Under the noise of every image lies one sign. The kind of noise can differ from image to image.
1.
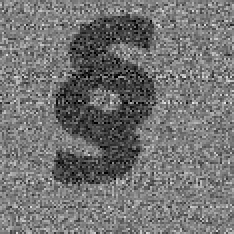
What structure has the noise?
rows of uneven size
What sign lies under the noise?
section sign
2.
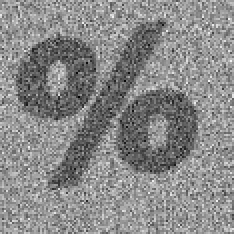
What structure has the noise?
low rank plus noise
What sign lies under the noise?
percent sign
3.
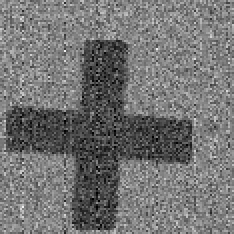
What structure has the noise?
columns of uneven size
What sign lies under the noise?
plus sign
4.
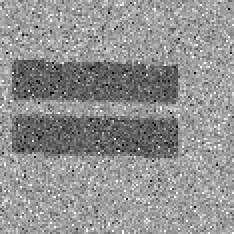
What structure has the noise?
heavy tails
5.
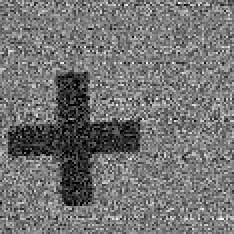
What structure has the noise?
rows of uneven size
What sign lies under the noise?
plus sign
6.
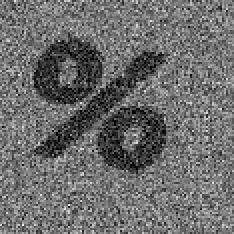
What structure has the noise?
low rank plus noise
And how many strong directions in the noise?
five to eight
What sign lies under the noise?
percent sign
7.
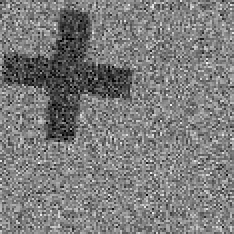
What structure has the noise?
low rank plus noise
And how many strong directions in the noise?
five to eight
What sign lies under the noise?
plus sign
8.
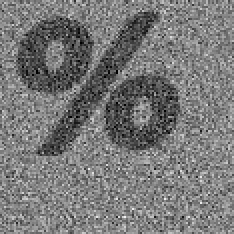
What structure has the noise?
low rank plus noise
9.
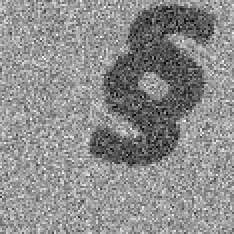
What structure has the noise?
independent entries
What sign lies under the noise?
section sign
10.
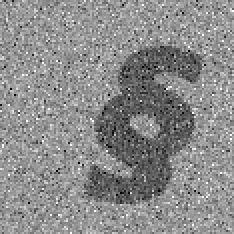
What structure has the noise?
heavy tails
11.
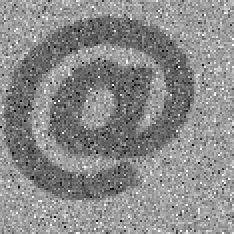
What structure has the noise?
heavy tails
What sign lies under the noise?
at sign
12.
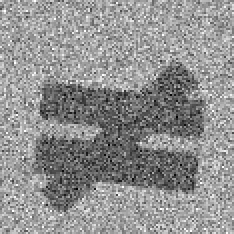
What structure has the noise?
independent entries
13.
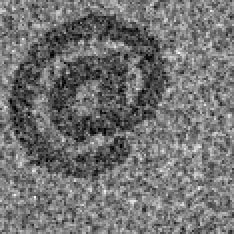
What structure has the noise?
blotchy
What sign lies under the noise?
at sign
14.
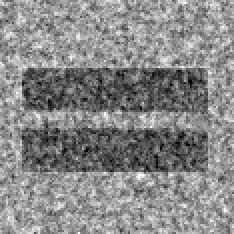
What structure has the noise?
blotchy
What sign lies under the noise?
equals sign
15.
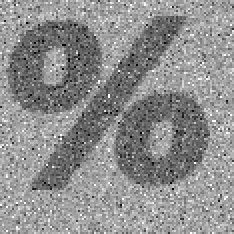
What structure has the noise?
heavy tails
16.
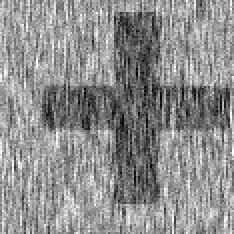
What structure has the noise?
streaked along the columns
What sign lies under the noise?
plus sign
